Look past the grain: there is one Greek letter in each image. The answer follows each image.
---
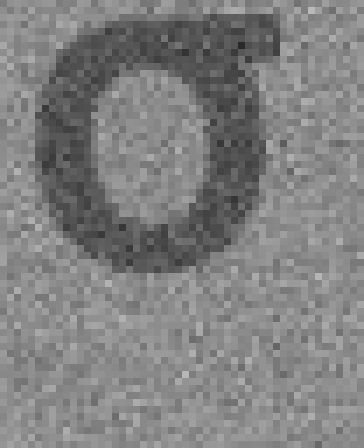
sigma
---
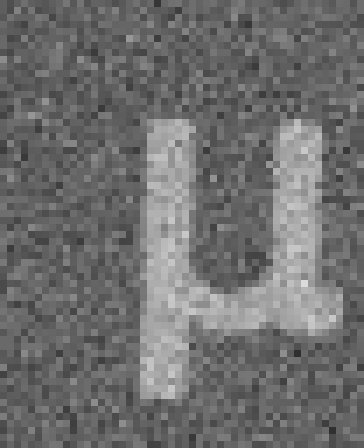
mu
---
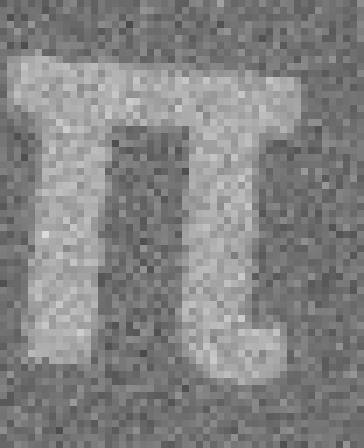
pi
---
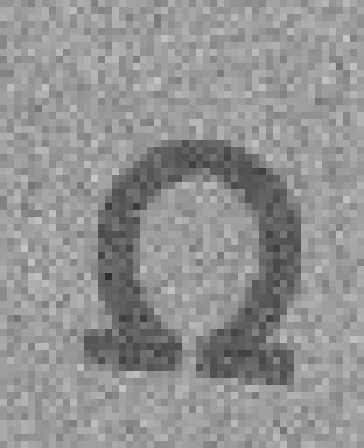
omega
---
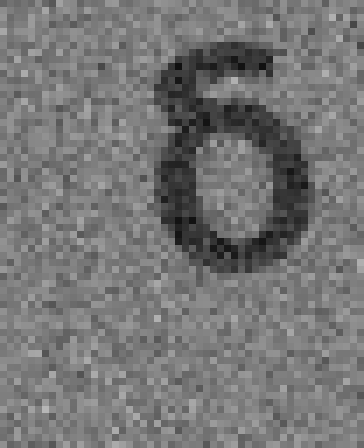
delta
